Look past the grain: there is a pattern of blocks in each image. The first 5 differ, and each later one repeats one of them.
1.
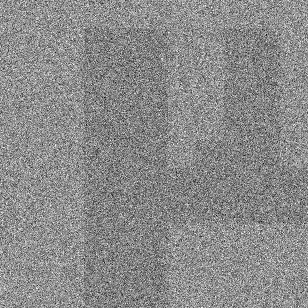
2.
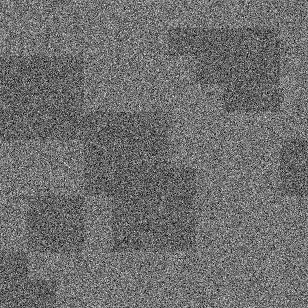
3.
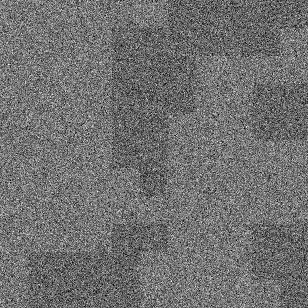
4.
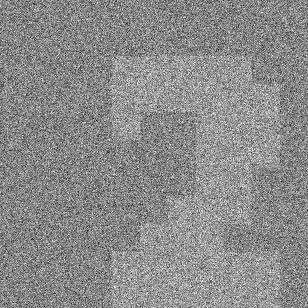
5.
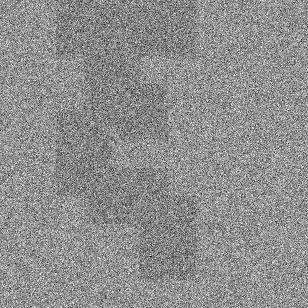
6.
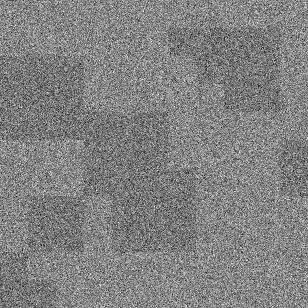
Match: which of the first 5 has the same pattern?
2
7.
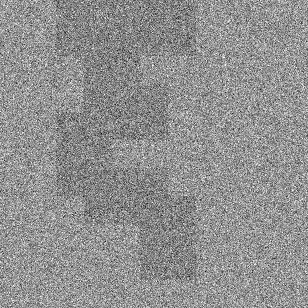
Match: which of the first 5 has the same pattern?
5
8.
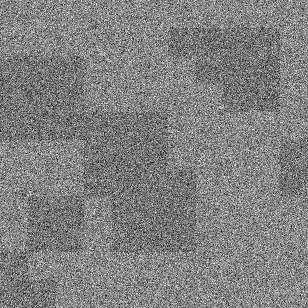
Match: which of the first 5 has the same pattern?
2
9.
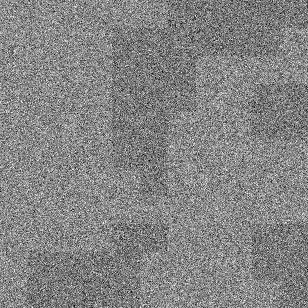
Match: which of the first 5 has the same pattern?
3
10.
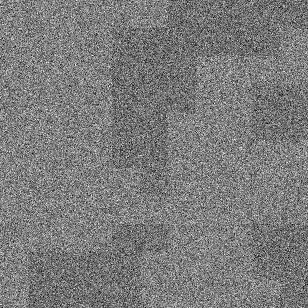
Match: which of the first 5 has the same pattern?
3
